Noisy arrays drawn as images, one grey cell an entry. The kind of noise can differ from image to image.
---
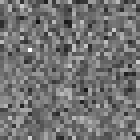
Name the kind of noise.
low rank plus noise
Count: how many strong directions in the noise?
one
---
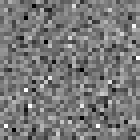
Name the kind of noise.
heavy tails
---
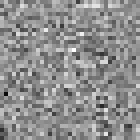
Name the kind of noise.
low rank plus noise
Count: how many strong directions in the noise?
five to eight
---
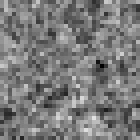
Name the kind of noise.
blotchy
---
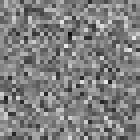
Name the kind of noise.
independent entries
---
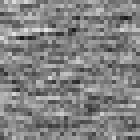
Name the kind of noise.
streaked along the rows
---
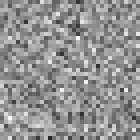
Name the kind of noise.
low rank plus noise
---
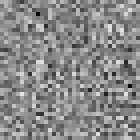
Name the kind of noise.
low rank plus noise
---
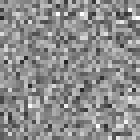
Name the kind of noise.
low rank plus noise
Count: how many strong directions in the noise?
three or four
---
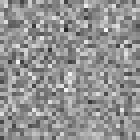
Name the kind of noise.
low rank plus noise
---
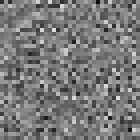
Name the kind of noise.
low rank plus noise
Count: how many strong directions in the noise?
three or four
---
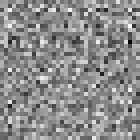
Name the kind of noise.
low rank plus noise
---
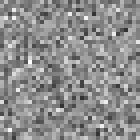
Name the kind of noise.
independent entries
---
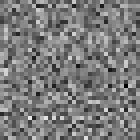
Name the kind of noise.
low rank plus noise
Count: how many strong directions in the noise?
three or four
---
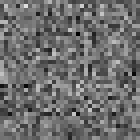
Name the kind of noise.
low rank plus noise
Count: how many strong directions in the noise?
five to eight
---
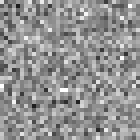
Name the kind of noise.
independent entries
